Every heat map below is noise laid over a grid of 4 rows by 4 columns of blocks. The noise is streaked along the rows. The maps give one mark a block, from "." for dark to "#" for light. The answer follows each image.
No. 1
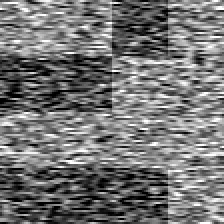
# # . #
. . # #
# # # #
. . . #
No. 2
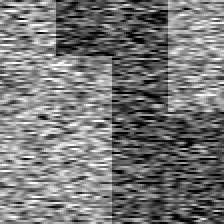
# . . #
# # . #
# # . .
# # . .
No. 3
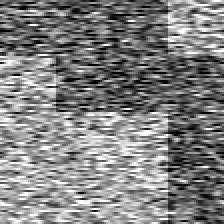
. . . #
# . . .
# # # .
# # # .
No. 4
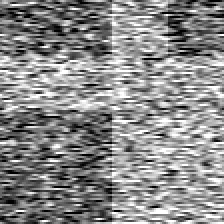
. . # .
# # # #
. . # #
. . # #
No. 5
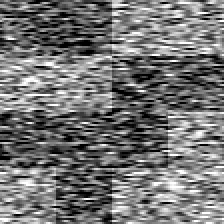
. . # #
# # . .
. . . #
# . # #
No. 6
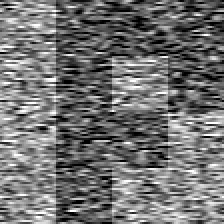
# . . .
# . # .
# . . #
# . # #
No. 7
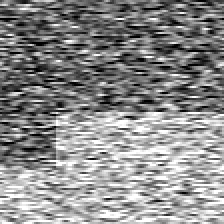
. . . .
. . . .
. # # #
# # # #
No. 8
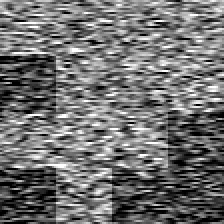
# # # #
. # # #
# # # .
. # . .
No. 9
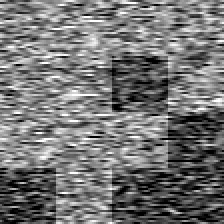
# # # #
# # . #
# # # .
. # . .
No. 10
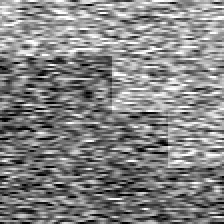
# # # #
. . # #
. . . #
. . . .
